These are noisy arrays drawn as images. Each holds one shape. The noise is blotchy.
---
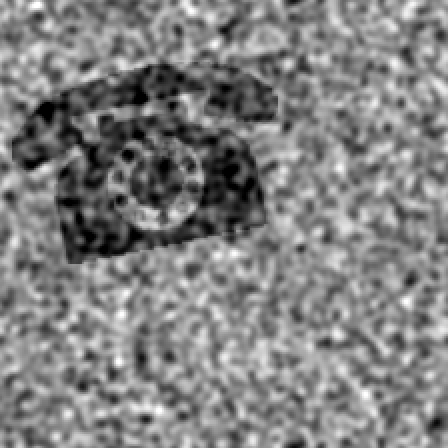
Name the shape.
telephone
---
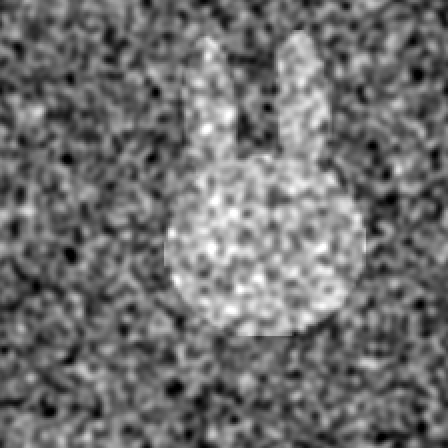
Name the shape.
rabbit's head
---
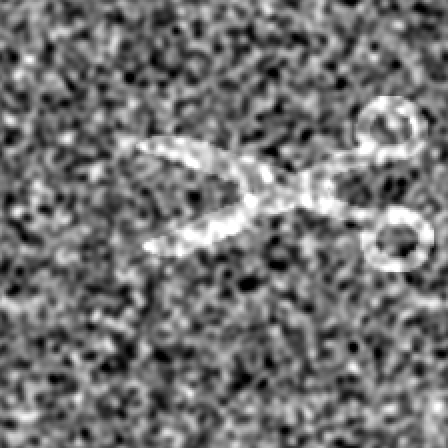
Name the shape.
pair of scissors
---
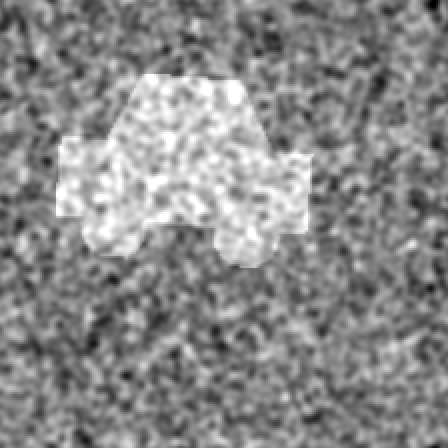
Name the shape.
car
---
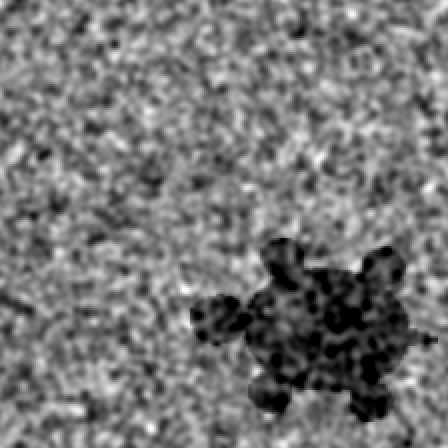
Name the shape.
turtle
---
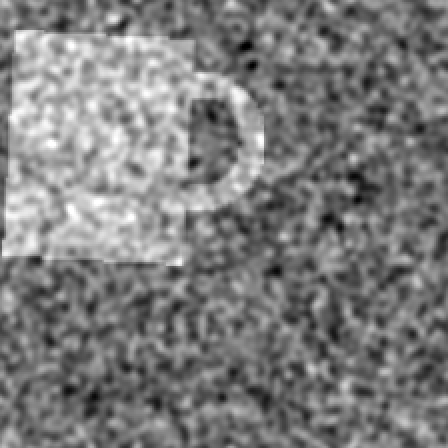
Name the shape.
cup
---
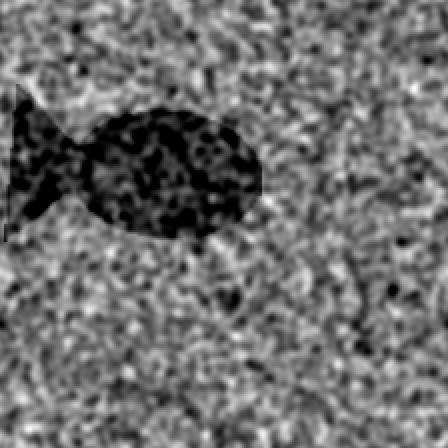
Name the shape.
fish
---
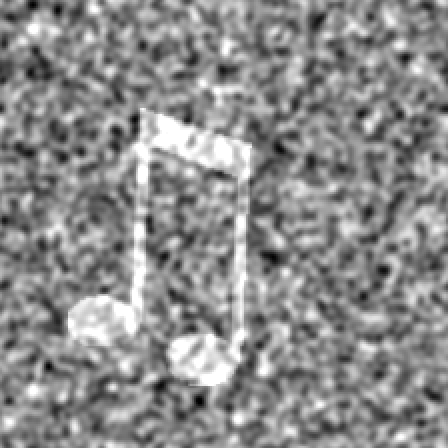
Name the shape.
pair of musical notes
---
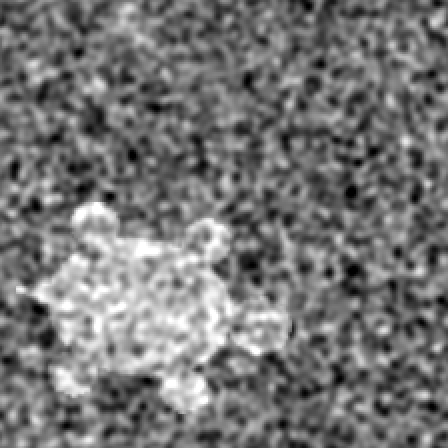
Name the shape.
turtle
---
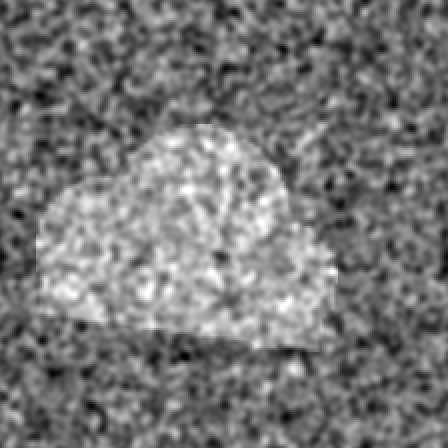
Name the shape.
cloud
